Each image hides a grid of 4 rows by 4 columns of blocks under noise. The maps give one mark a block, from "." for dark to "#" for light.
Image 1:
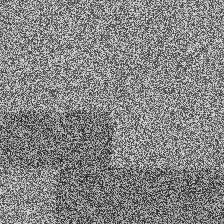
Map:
# # # #
# # # #
. . # #
# . . .
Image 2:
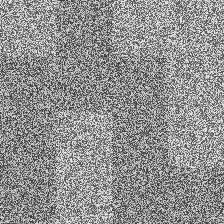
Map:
# . # #
. . . #
. # . #
. # . .
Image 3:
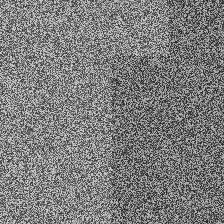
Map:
# # # .
# # . .
# # . .
# # . .
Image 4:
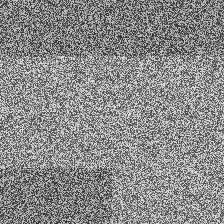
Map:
. . . .
# # # #
# # # #
. . # #
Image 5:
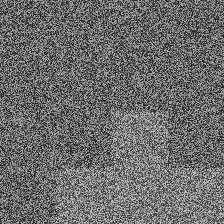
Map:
. . . .
. . . .
. . # .
. # # #
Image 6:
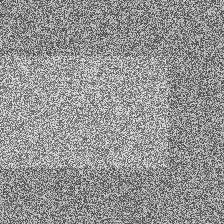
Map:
. . . .
# # # .
# # # .
. . . .
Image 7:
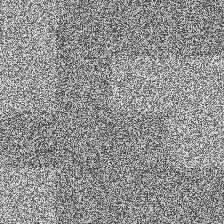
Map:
# . . .
# . # #
. . . #
# . . .
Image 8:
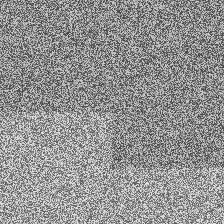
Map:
. . . .
. . . .
# # . .
# # # #
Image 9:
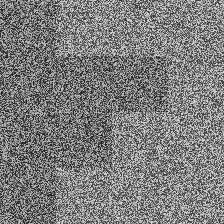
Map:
. # # #
. . . #
. . # #
. # # #
